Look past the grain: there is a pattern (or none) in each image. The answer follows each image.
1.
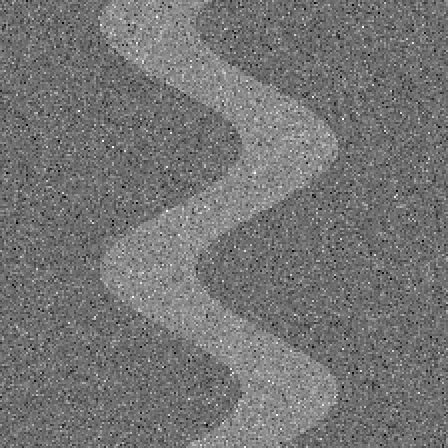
a wavy band
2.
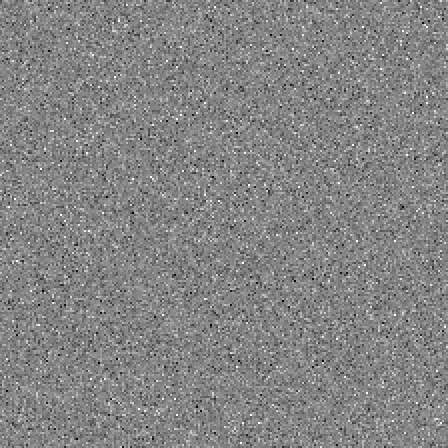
only noise
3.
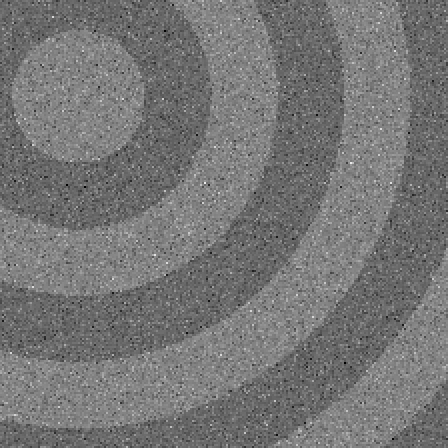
rings round one point
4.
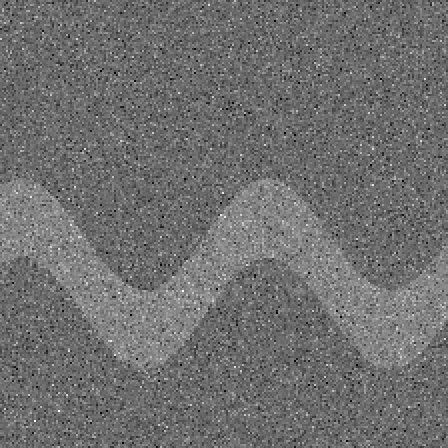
a wavy band
